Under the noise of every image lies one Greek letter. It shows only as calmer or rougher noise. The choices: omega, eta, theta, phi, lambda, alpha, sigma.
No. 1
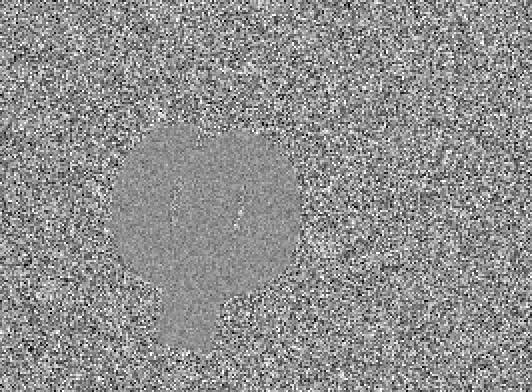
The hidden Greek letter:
phi
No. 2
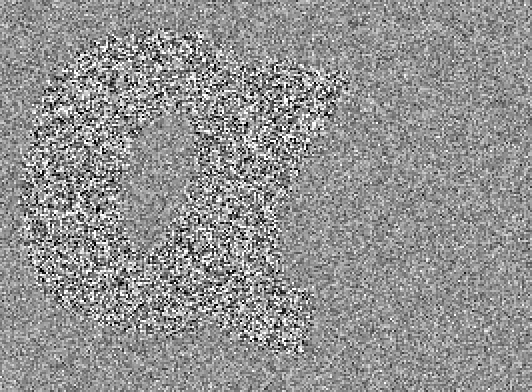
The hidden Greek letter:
alpha
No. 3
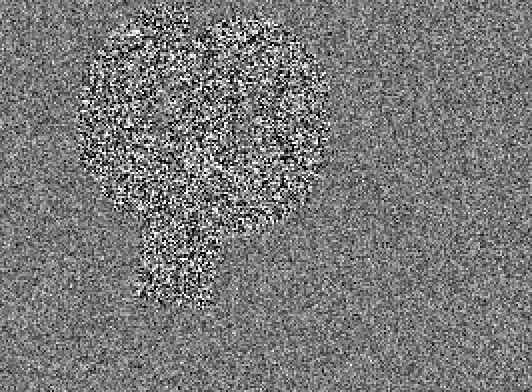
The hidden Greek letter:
phi
